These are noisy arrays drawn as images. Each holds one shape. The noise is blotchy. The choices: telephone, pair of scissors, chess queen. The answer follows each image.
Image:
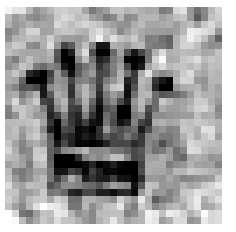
chess queen
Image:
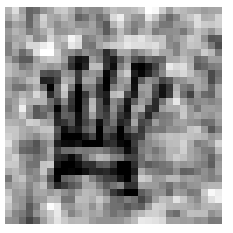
chess queen
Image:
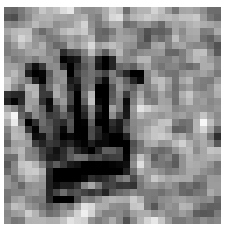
chess queen
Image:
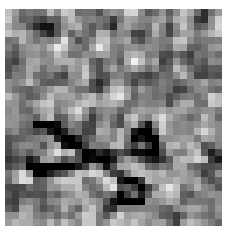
pair of scissors
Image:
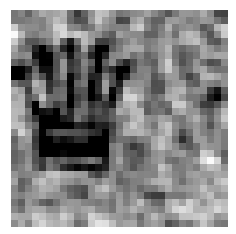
chess queen
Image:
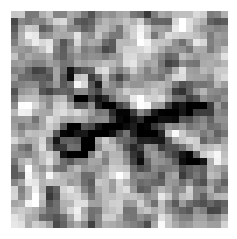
pair of scissors
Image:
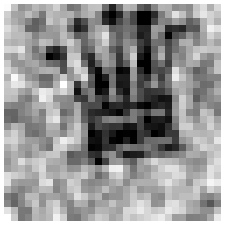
chess queen
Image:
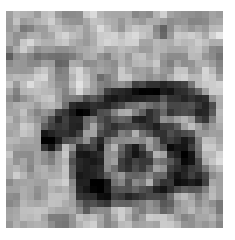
telephone
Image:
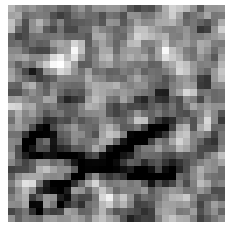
pair of scissors
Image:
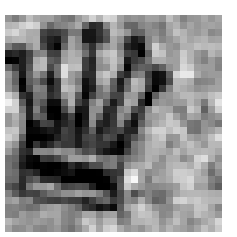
chess queen
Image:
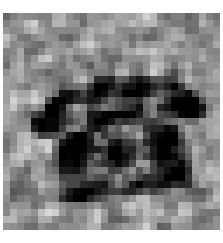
telephone
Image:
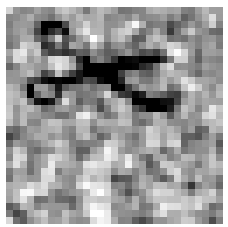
pair of scissors
